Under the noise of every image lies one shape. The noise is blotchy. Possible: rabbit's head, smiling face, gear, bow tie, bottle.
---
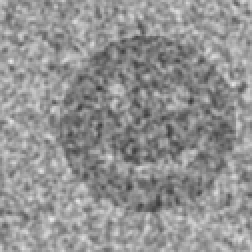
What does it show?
dark smiling face
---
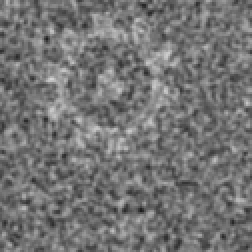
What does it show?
light gear
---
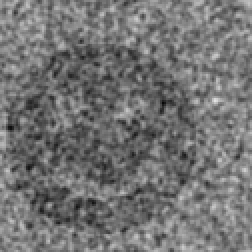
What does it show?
dark smiling face
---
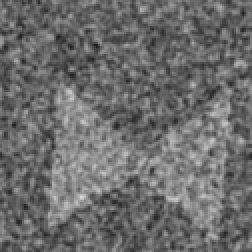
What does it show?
light bow tie
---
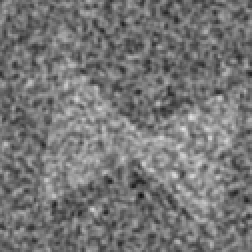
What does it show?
light bow tie
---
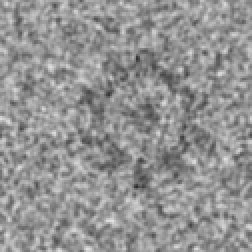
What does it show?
dark gear
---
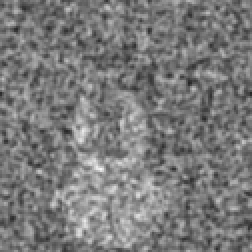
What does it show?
light rabbit's head
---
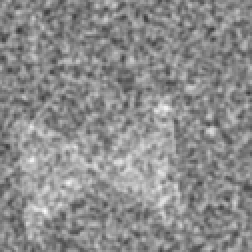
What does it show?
light bow tie
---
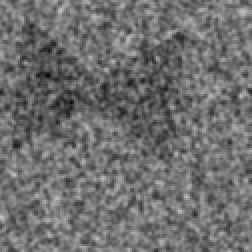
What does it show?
dark bow tie
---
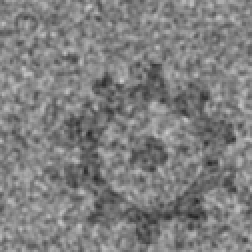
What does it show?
dark gear
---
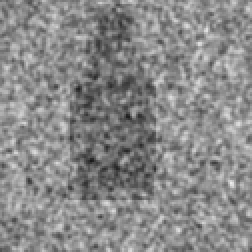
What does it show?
dark bottle
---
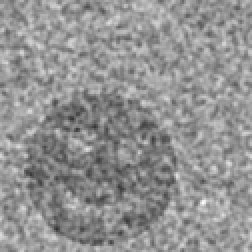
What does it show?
dark smiling face
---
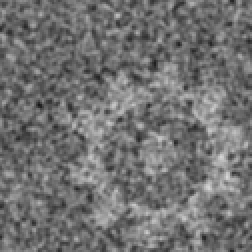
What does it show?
light gear
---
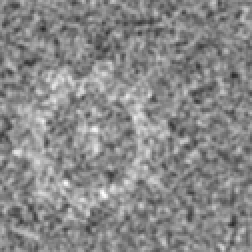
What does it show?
light gear
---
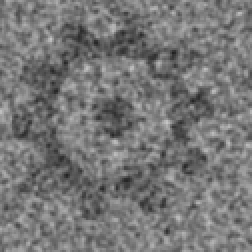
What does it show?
dark gear
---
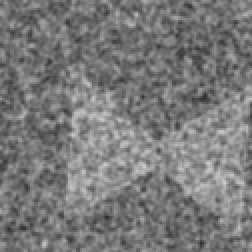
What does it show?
light bow tie
